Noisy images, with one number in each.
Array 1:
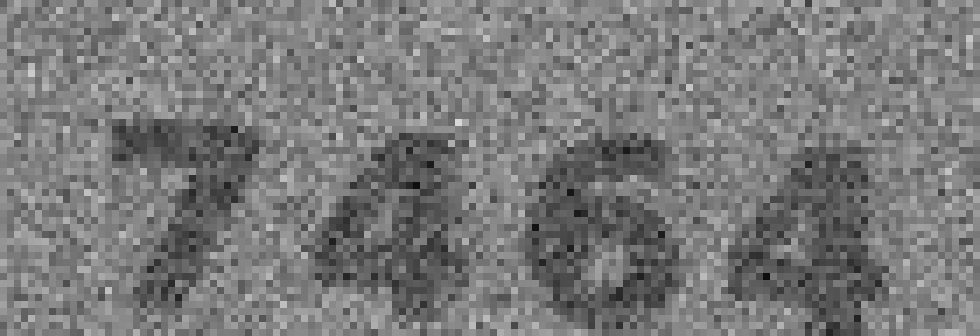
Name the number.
7464
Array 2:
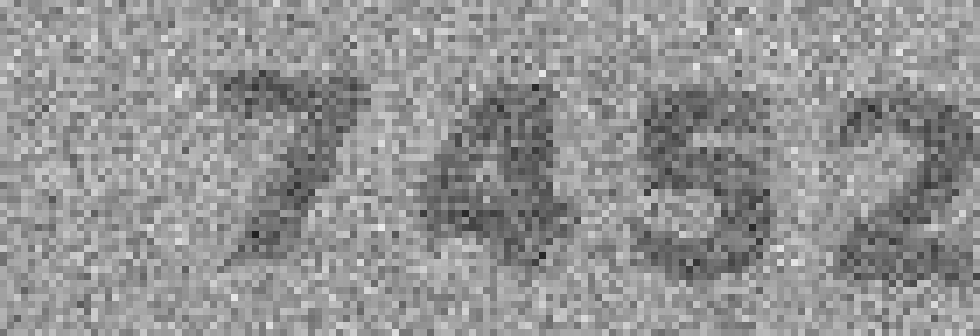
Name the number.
7452
